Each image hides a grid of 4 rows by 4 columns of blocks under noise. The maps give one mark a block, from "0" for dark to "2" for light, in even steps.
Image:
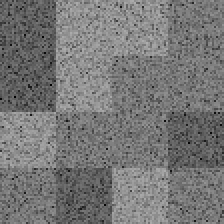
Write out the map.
0221
0211
2110
1021
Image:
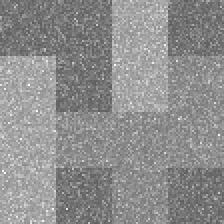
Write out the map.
0020
2021
2111
2010
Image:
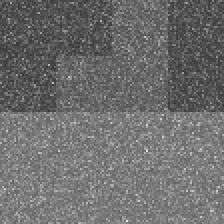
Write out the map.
0010
0110
2222
2222
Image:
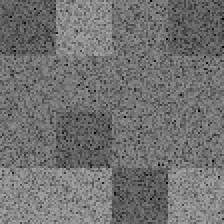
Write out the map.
0210
1111
1011
2202
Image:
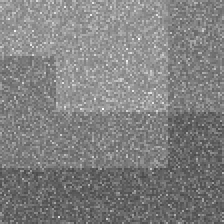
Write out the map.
2221
1221
1110
0000
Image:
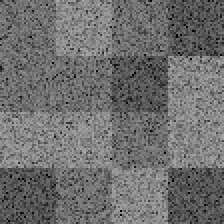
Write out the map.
1210
1102
2212
0120
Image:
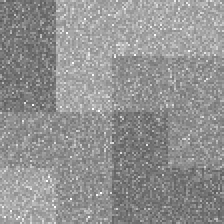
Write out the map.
0222
0211
1101
2100
